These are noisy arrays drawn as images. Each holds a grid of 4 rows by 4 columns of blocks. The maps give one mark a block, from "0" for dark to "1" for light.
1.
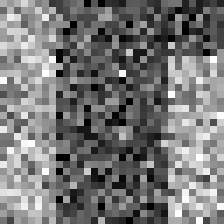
1 0 0 0
1 0 0 1
1 0 0 1
1 0 0 1
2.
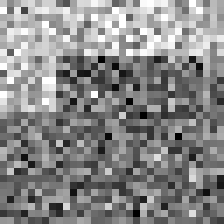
1 1 1 1
1 0 0 0
0 0 0 0
0 0 0 0
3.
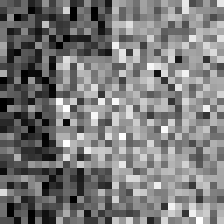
0 0 1 1
0 1 1 1
0 1 1 1
0 0 1 1
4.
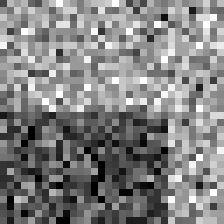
1 1 1 1
1 1 1 1
0 0 0 1
0 0 0 1
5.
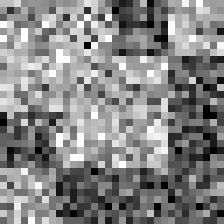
1 1 0 1
1 1 1 0
0 1 1 0
1 0 0 0
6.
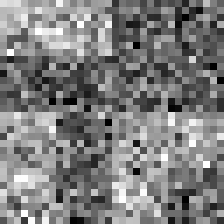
1 1 0 0
0 0 0 0
1 0 1 1
1 0 1 0
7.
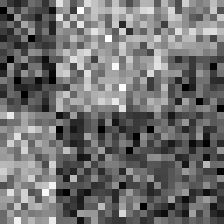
0 1 1 1
0 1 1 0
1 0 0 0
1 0 0 0
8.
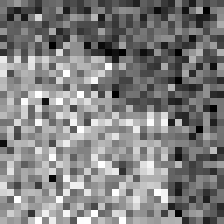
0 0 0 0
1 1 0 0
1 1 1 0
1 1 1 0
